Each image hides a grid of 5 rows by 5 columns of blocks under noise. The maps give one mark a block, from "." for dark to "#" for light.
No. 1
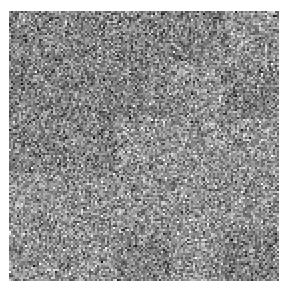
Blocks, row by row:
. . . . #
. . . # .
. . # # #
# # # # #
# # . # .
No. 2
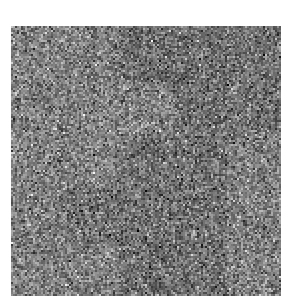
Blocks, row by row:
# # . . .
# # # . .
# # . . #
# . . . #
# # . . #
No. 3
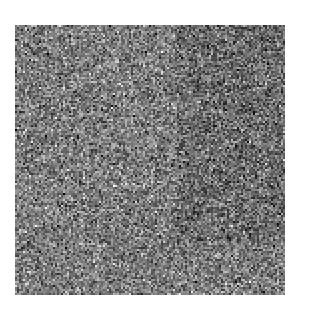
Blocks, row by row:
# # # . .
# # # . .
# # # . .
# # # . .
# # # # #
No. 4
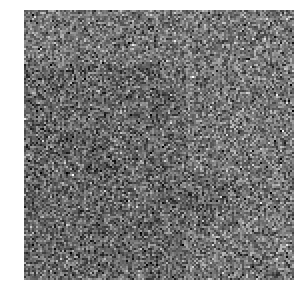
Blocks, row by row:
# # # # #
. . . # #
. . . # #
. . . . #
. . . # #
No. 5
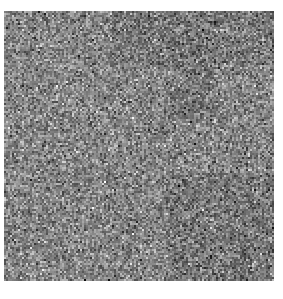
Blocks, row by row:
# # . . .
# # # . #
# # # # #
# # # . .
# # # . .
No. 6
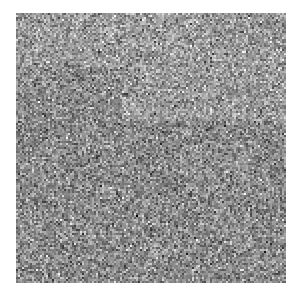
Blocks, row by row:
# # # # #
. . # # #
. . . . .
. . . . .
. . . . .
